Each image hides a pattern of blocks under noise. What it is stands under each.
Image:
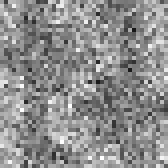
the same after a half turn
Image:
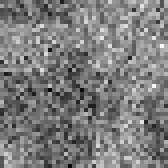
mirrored about the diagonal from the bottom left
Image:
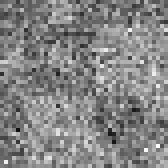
mirrored about the diagonal from the top left
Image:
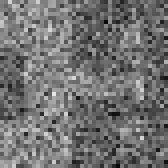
top and bottom mirror each other
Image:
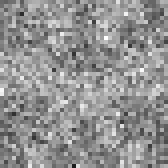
left and right mirror each other
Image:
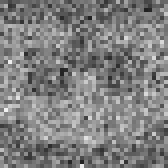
left and right mirror each other
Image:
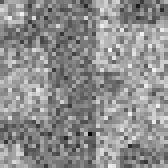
top and bottom mirror each other
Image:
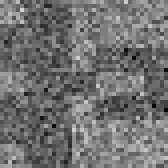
top and bottom mirror each other
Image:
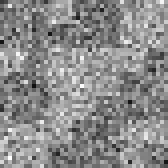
mirrored about the diagonal from the top left
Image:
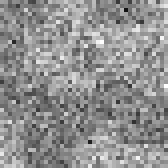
no symmetry
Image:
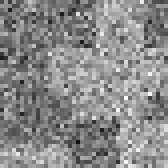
no symmetry
